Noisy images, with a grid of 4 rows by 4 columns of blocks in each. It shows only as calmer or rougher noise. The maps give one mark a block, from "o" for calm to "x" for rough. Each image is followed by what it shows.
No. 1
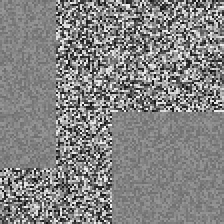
o x x x
o x x x
o x o o
x x o o
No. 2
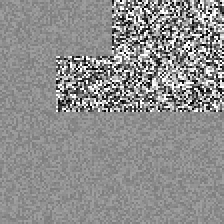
o o x x
o x x x
o o o o
o o o o
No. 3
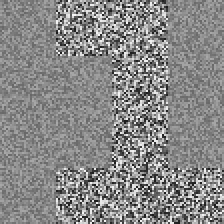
o x x o
o o x o
o o x o
o x x x
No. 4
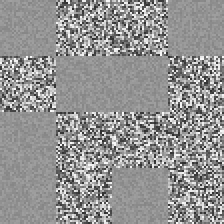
o x x o
x o o x
o x x x
o x o x
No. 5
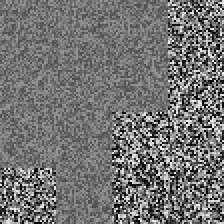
o o o x
o o o x
o o x x
x o x x
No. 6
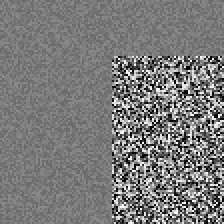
o o o o
o o x x
o o x x
o o x x
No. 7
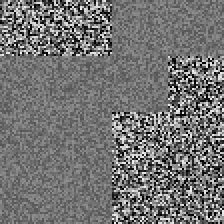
x x o o
o o o x
o o x x
o o x x
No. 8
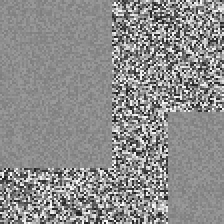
o o x x
o o x x
o o x o
x x x o
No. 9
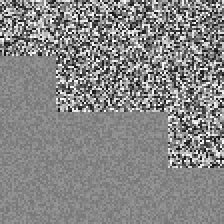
x x x x
o x x x
o o o x
o o o o
